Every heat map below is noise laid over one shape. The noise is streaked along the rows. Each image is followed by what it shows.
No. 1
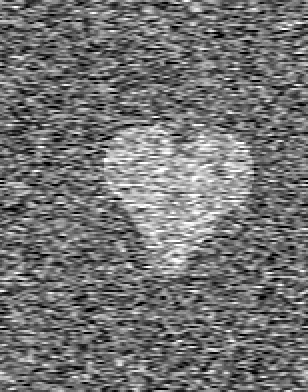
heart
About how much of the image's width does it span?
half
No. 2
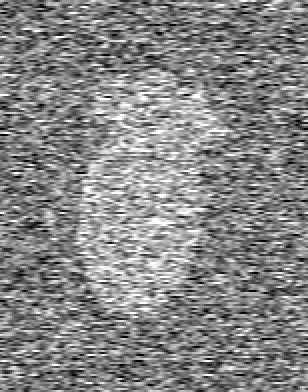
footprint
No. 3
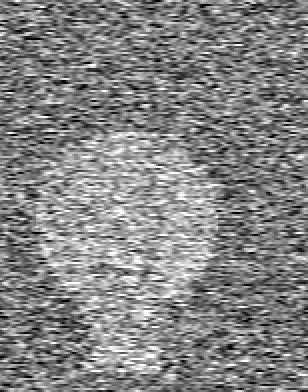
light bulb
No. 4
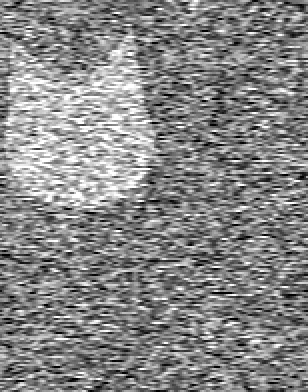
cat's head
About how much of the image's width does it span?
half
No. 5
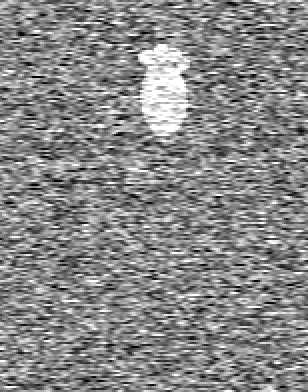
footprint
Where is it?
top middle
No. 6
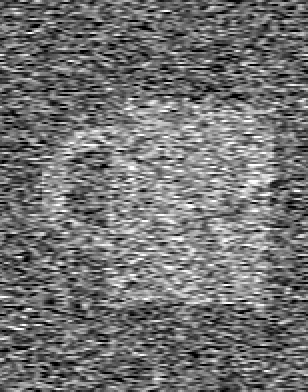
cup
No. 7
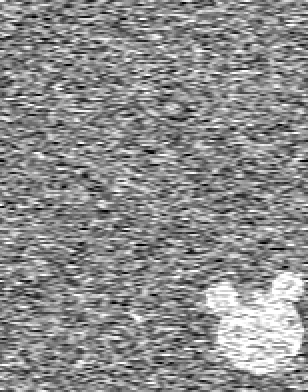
bear's head
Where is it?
bottom right
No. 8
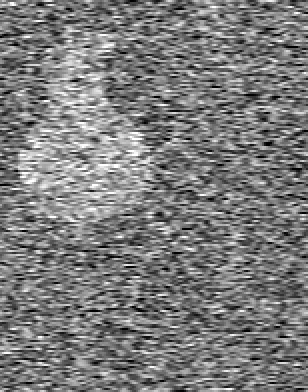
pear
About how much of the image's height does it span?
half
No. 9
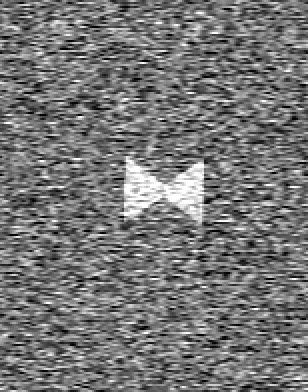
bow tie
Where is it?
centre
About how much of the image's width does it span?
a quarter
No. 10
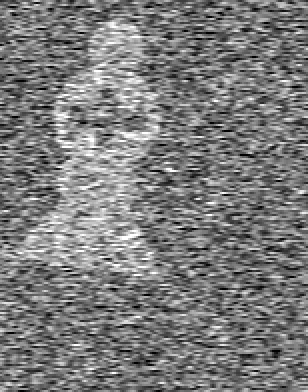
chess bishop
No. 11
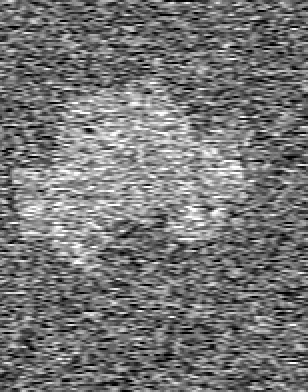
car
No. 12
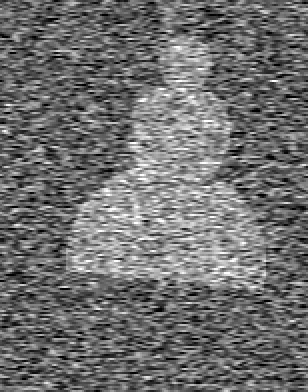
chess pawn
